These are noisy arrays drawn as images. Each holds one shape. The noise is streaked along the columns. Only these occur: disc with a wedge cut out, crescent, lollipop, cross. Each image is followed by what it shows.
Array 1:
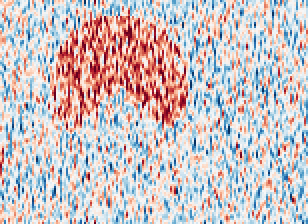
disc with a wedge cut out
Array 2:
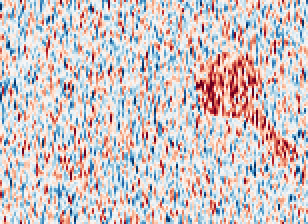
lollipop
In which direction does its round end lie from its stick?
up and left
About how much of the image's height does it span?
half
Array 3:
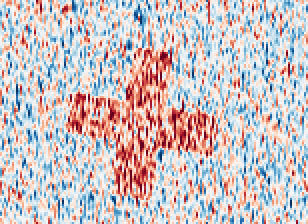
cross
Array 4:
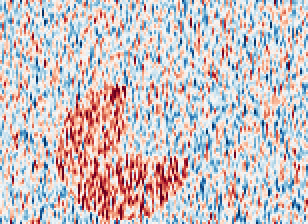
disc with a wedge cut out
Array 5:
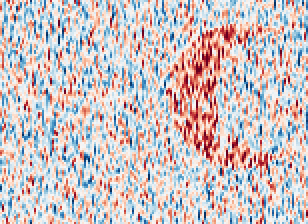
crescent
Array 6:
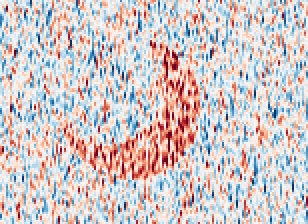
crescent
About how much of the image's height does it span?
two thirds
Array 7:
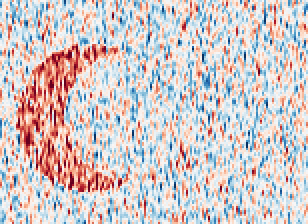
crescent
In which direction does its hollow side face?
right
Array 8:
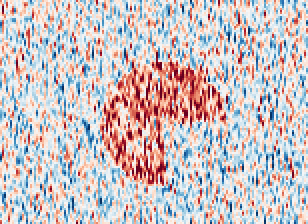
disc with a wedge cut out
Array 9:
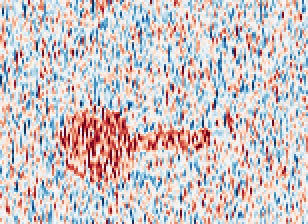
lollipop
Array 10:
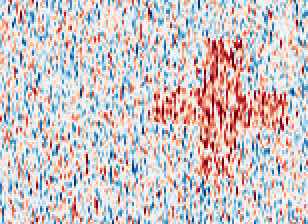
cross
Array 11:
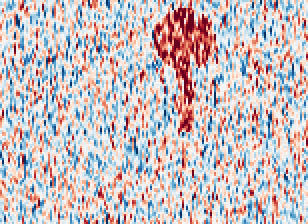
lollipop
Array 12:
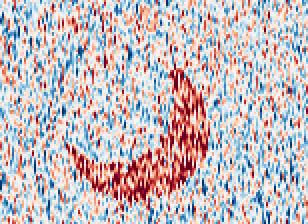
crescent
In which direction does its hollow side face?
up and left
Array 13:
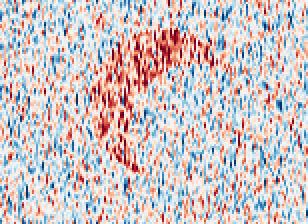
crescent
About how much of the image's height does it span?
two thirds
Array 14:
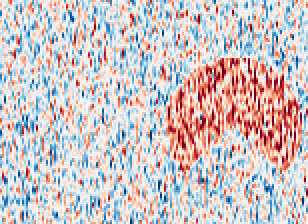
disc with a wedge cut out
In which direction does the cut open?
down
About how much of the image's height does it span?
half
